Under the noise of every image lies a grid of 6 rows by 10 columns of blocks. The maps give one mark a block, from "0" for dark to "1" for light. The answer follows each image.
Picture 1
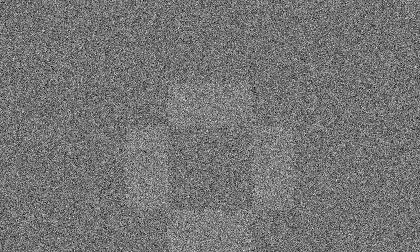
0 0 0 0 0 0 0 0 0 0
0 0 0 0 0 0 0 0 0 0
0 0 0 0 1 1 0 0 0 0
0 0 0 1 0 0 1 0 0 0
0 0 0 1 0 0 1 0 0 0
0 0 0 0 1 1 0 0 0 0
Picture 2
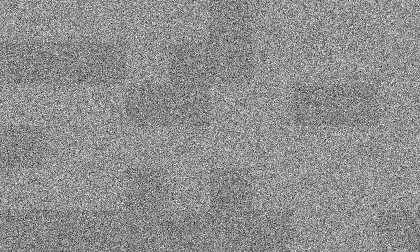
1 1 1 1 1 0 1 1 1 1
0 0 0 1 0 0 1 1 1 1
1 1 1 0 0 1 1 0 0 1
0 1 1 1 1 1 1 1 1 1
1 1 1 0 1 0 1 1 1 1
0 0 0 0 0 0 0 1 1 0
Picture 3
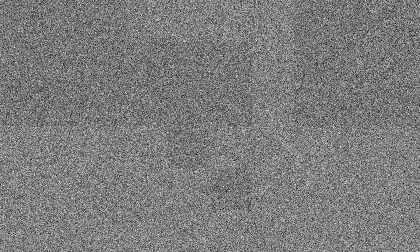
0 0 0 1 1 1 1 0 0 0
0 0 0 0 0 0 1 0 0 0
0 0 0 0 0 0 1 0 0 0
1 1 1 1 0 1 1 1 1 1
1 1 1 1 1 0 1 1 1 1
1 1 1 1 1 1 1 1 1 1
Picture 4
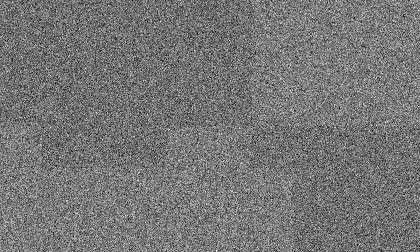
0 0 0 0 0 0 1 1 1 1
0 0 0 0 0 0 1 1 1 1
0 0 0 0 0 0 1 1 1 1
1 0 0 0 1 1 0 0 0 0
1 1 1 1 1 1 1 0 0 0
1 1 1 1 1 1 1 0 0 0
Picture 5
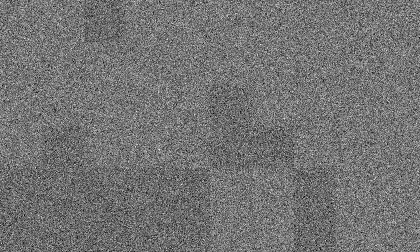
1 1 0 1 1 1 1 1 1 1
1 1 1 1 1 1 1 1 1 1
1 1 1 1 1 0 1 1 1 1
1 0 1 1 1 0 0 1 1 1
0 0 0 0 0 1 1 0 1 1
0 0 0 0 0 1 1 0 1 1
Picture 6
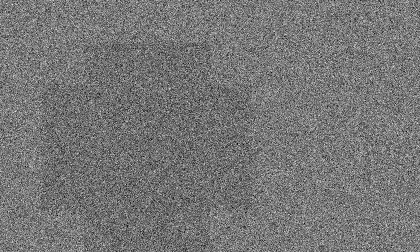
1 1 1 1 1 1 1 1 1 1
1 1 0 0 0 1 1 1 1 1
1 0 0 0 0 0 1 1 1 1
1 0 0 0 0 0 1 1 1 1
1 0 0 0 0 0 1 1 1 1
1 1 0 0 0 1 1 1 1 1
